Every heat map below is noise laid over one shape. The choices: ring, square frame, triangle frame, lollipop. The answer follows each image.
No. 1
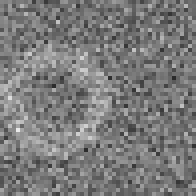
ring
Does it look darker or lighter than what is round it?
lighter
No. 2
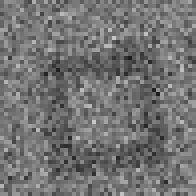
square frame
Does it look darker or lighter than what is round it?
darker
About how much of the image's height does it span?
two thirds
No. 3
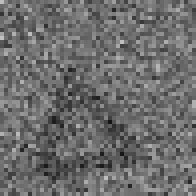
triangle frame
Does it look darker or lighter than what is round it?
darker
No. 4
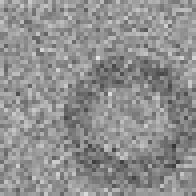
ring
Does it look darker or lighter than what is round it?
darker
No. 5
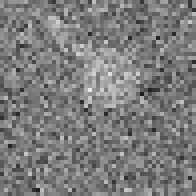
lollipop
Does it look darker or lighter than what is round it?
lighter
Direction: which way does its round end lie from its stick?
down and right
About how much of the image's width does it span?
half
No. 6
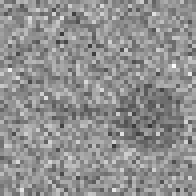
lollipop
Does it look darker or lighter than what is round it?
darker
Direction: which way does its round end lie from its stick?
right
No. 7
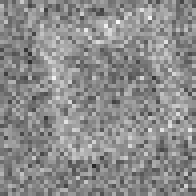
square frame
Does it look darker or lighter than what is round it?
lighter
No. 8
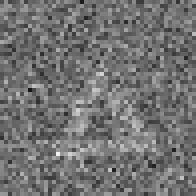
triangle frame
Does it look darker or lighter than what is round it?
lighter
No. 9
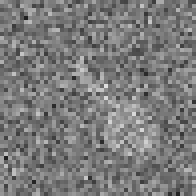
lollipop
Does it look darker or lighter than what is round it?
lighter
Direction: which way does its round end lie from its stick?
down and right
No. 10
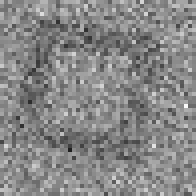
square frame
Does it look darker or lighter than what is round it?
darker
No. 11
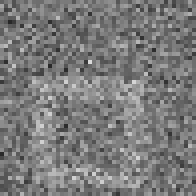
square frame
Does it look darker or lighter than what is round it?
lighter
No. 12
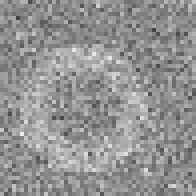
ring
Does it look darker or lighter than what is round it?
lighter
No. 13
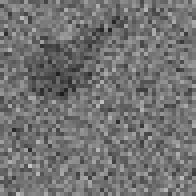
lollipop
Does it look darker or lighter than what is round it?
darker
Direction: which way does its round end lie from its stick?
down and left
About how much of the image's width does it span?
half
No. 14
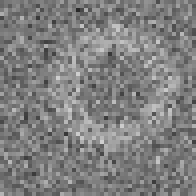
ring
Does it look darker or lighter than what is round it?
lighter
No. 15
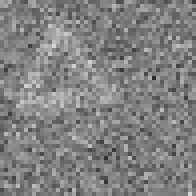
triangle frame
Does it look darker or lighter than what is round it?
lighter
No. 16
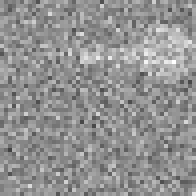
lollipop
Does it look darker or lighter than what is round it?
lighter
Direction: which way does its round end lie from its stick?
right
